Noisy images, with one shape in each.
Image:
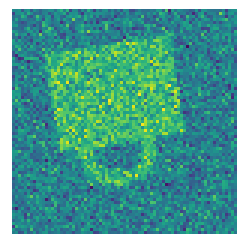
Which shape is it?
cup
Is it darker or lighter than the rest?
lighter
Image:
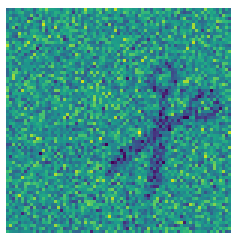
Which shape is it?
pair of scissors
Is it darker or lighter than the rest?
darker
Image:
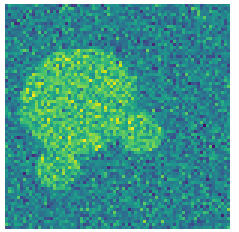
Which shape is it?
bear's head
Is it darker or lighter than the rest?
lighter
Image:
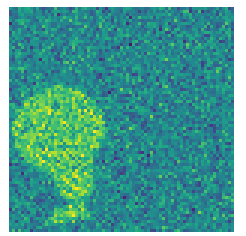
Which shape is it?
pear
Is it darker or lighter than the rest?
lighter
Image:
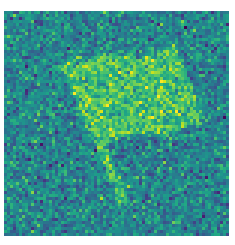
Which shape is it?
flag
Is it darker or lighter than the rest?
lighter
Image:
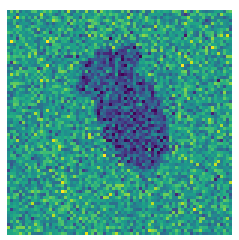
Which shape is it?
footprint
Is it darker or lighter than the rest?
darker
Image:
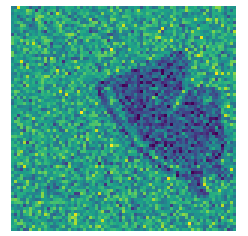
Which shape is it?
chess knight
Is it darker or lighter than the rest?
darker
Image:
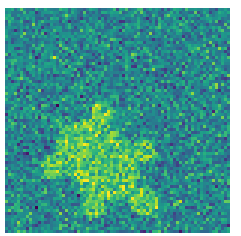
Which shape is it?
turtle
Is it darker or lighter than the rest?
lighter
